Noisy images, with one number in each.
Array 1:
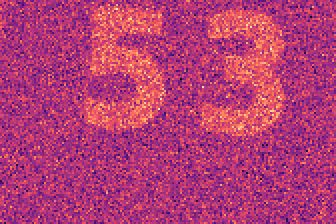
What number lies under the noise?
53
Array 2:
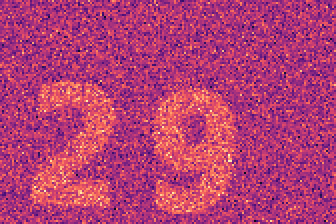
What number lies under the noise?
29
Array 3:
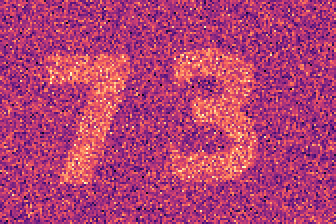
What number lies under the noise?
73
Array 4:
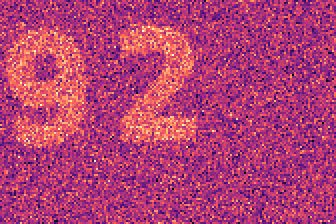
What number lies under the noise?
92
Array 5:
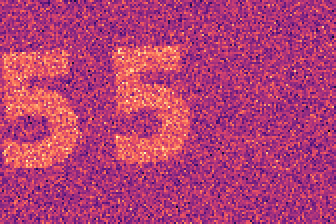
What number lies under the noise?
55
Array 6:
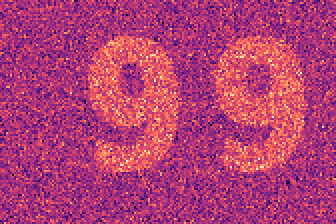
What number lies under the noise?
99
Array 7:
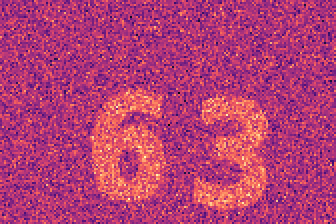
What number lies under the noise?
63
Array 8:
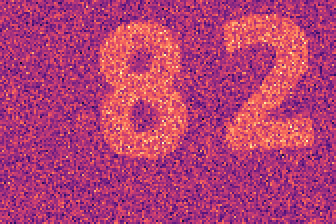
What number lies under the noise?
82
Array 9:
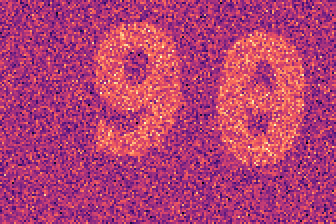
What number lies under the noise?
90
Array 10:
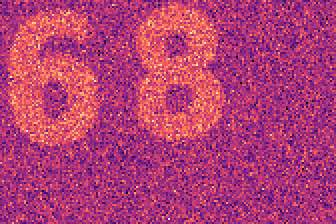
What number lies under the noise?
68
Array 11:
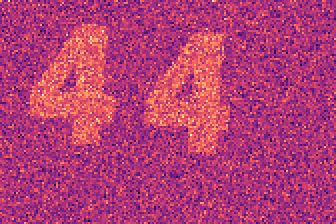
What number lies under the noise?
44
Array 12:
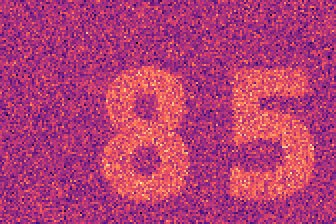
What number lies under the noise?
85
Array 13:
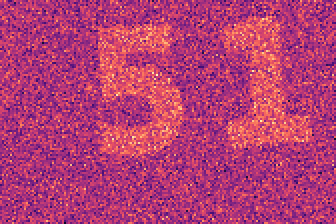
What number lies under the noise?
51
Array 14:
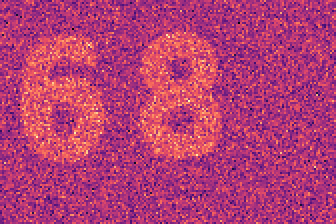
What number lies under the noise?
68
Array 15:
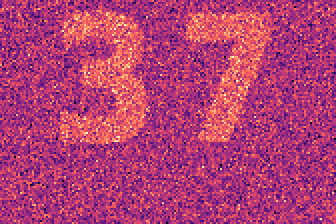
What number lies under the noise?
37
